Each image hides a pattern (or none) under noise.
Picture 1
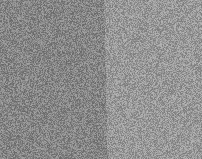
a sharp edge
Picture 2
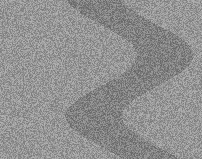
a wavy band
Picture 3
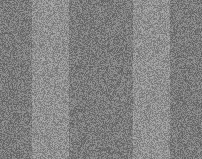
vertical stripes
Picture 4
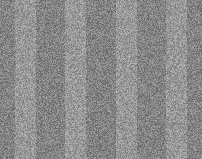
vertical stripes
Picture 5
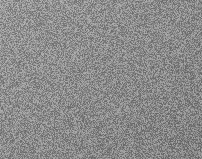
a smooth slope
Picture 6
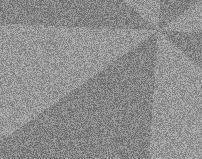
spokes from one point
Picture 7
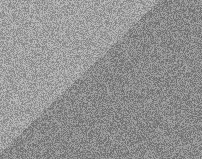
a sharp edge
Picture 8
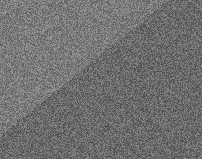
a sharp edge
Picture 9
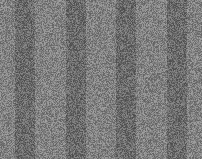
vertical stripes
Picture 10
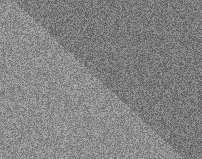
a sharp edge
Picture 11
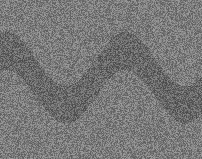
a wavy band
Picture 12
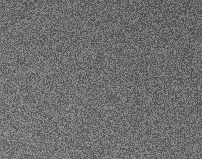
a smooth slope
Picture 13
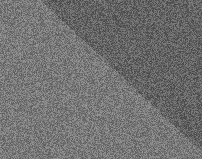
a sharp edge
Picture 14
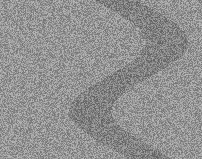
a wavy band
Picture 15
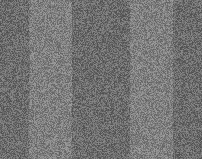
vertical stripes
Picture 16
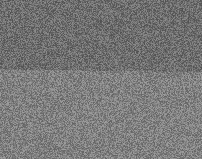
a sharp edge
